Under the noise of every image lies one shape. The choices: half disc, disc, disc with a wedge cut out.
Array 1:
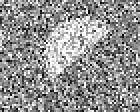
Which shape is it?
half disc
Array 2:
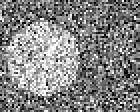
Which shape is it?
disc
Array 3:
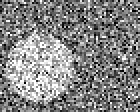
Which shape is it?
disc
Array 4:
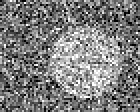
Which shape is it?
disc
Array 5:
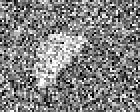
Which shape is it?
half disc
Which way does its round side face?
up and left
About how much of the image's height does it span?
half
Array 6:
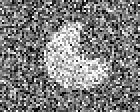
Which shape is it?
disc with a wedge cut out
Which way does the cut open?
up and right
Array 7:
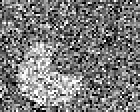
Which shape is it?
disc with a wedge cut out
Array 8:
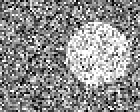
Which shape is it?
disc
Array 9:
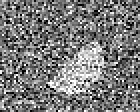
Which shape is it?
half disc
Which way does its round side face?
down and right
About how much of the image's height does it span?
half
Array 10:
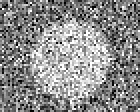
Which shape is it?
disc
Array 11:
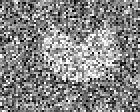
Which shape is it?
disc with a wedge cut out
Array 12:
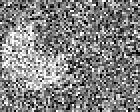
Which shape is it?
disc with a wedge cut out
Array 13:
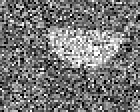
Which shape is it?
half disc
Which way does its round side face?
down
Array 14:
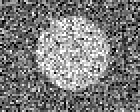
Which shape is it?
disc
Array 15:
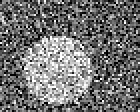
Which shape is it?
disc
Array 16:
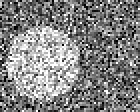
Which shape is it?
disc
